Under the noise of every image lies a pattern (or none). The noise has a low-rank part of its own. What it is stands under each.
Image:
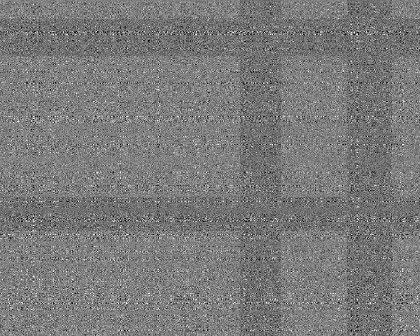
bands of rows crossing bands of columns
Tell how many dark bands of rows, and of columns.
2 and 2
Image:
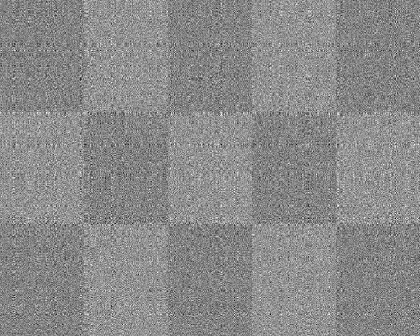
a checkerboard
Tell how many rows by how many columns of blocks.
3 by 5
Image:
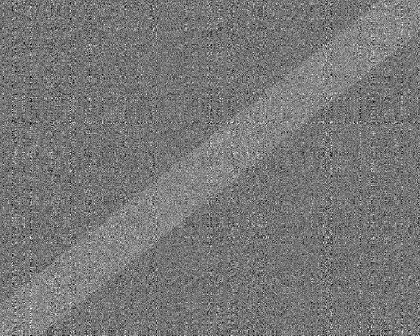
a diagonal band
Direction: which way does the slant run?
bottom left to top right
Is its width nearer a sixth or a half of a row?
a sixth
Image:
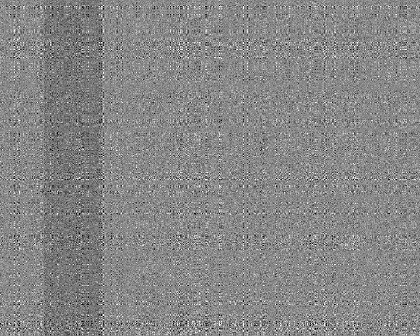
one band of columns
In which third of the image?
left
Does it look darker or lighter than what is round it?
darker
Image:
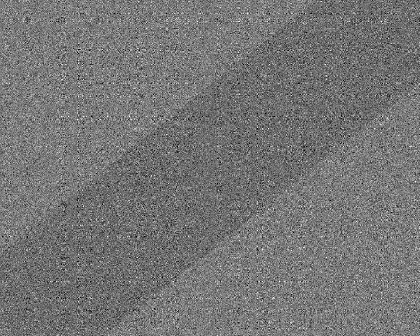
a diagonal band
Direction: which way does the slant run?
bottom left to top right
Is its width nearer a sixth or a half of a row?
a half
